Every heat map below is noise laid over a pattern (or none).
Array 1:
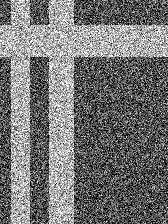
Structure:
bands of rows crossing bands of columns
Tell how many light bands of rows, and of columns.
1 and 2
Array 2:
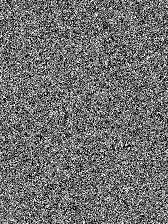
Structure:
only noise
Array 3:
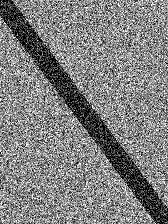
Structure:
a diagonal band
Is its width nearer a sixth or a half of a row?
a sixth
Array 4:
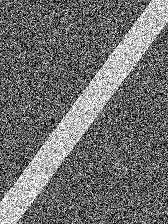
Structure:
a diagonal band
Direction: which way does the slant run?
bottom left to top right
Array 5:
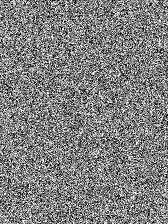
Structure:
only noise
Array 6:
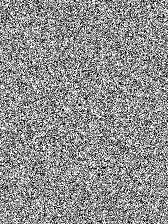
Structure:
only noise
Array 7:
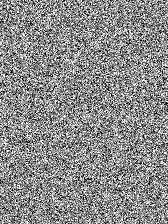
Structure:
only noise
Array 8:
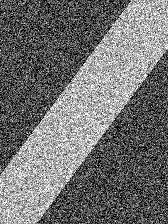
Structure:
a diagonal band
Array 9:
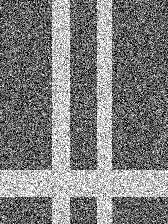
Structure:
bands of rows crossing bands of columns
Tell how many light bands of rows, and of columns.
1 and 2
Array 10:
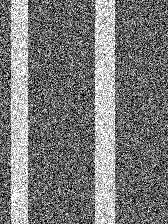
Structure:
bands of columns
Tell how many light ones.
2
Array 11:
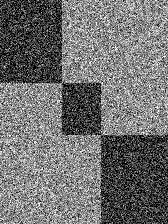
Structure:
blocks along the diagonal
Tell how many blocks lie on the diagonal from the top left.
3
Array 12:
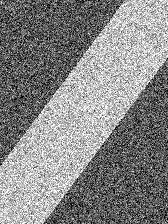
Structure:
a diagonal band
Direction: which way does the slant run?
bottom left to top right
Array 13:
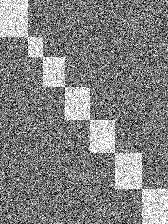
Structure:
blocks along the diagonal
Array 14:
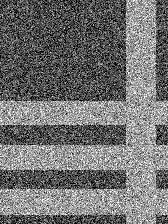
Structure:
bands of rows crossing bands of columns
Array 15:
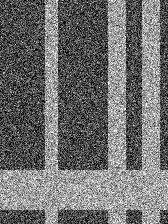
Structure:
bands of rows crossing bands of columns
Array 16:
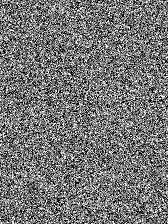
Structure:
only noise
